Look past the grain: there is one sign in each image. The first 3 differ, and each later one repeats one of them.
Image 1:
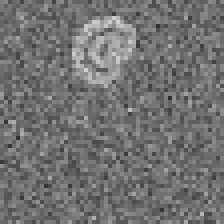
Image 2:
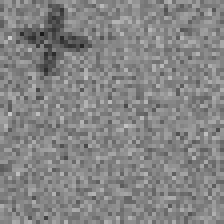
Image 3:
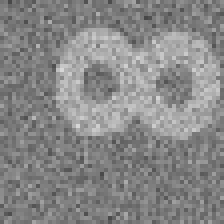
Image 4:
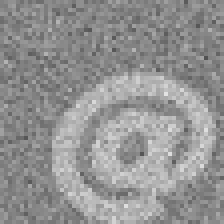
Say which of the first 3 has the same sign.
1
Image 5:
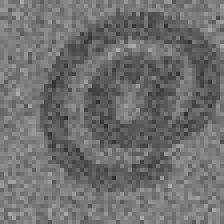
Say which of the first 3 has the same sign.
1
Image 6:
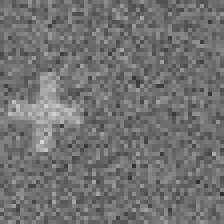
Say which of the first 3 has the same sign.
2
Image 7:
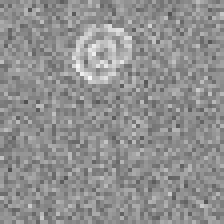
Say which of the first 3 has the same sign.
1
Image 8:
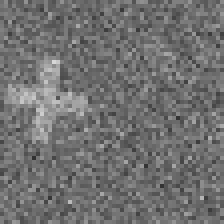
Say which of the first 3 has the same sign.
2
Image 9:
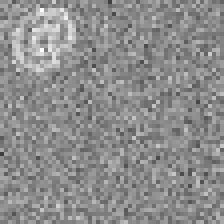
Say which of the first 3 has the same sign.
1
